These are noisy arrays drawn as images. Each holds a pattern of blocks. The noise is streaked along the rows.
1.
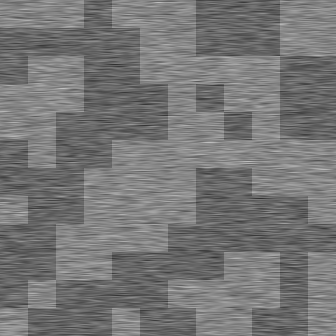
mirrored about the diagonal from the bottom left
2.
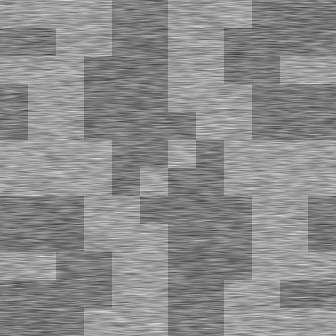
the same after a half turn
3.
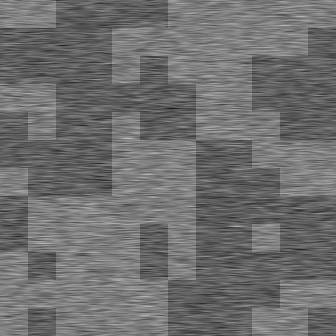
no symmetry
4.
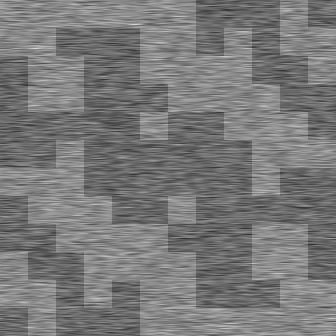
the same after a half turn
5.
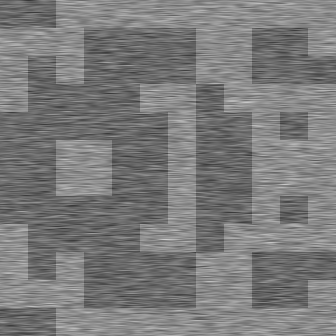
top and bottom mirror each other
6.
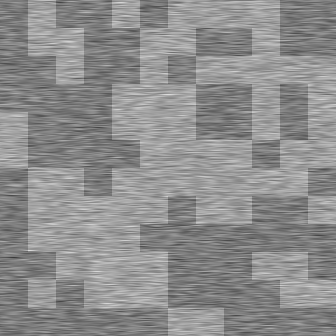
mirrored about the diagonal from the bottom left
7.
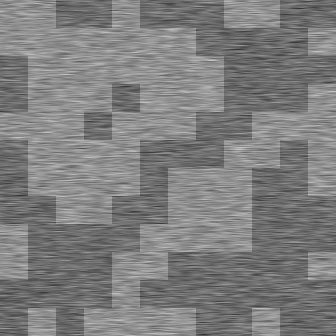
mirrored about the diagonal from the top left
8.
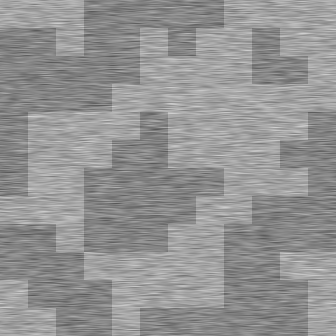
mirrored about the diagonal from the bottom left
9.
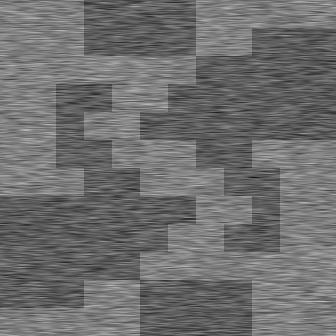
the same after a half turn
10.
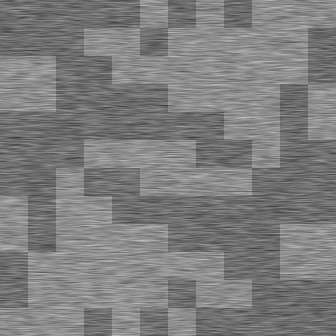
the same after a half turn
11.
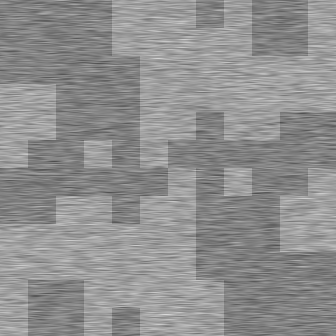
the same after a half turn
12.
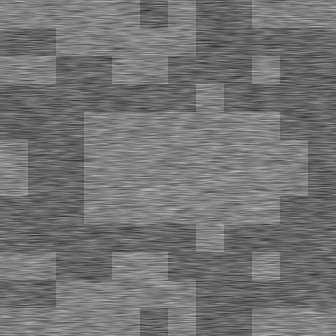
top and bottom mirror each other
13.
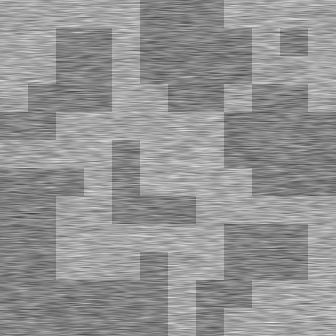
mirrored about the diagonal from the bottom left
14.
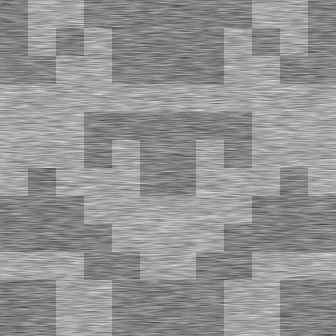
left and right mirror each other
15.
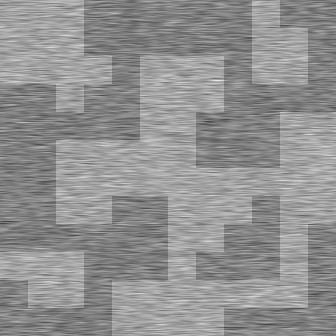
mirrored about the diagonal from the top left
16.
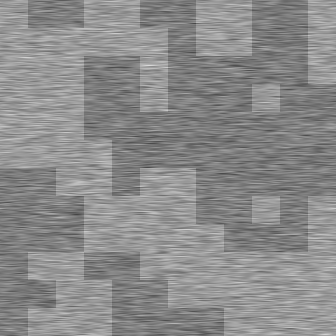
no symmetry
